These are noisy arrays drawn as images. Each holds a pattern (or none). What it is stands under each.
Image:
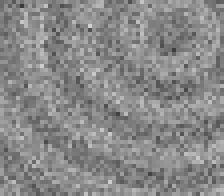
rings round one point
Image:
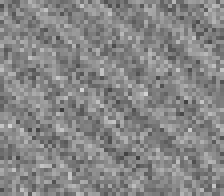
diagonal stripes
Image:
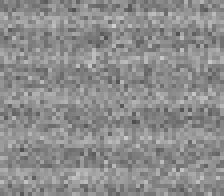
horizontal stripes
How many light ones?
5
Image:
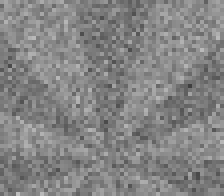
spokes from one point
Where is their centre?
bottom middle
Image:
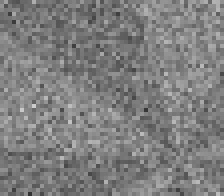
spokes from one point
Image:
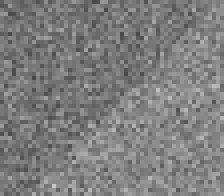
a sharp edge
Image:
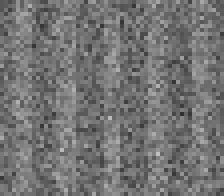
vertical stripes
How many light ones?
5
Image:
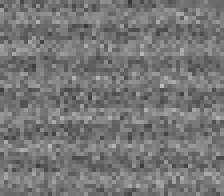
horizontal stripes
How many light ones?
6
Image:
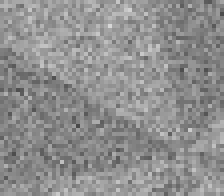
spokes from one point
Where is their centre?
bottom right
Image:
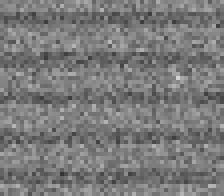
horizontal stripes
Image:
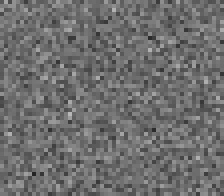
only noise
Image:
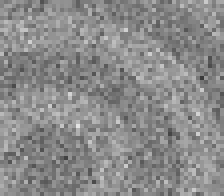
rings round one point
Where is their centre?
bottom left
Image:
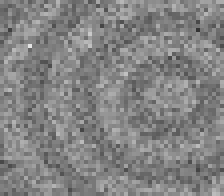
rings round one point
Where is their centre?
middle right
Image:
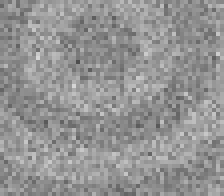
rings round one point
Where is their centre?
top middle
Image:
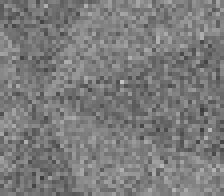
spokes from one point
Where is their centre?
middle left
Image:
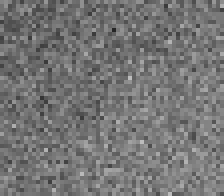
a smooth slope
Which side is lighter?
bottom right
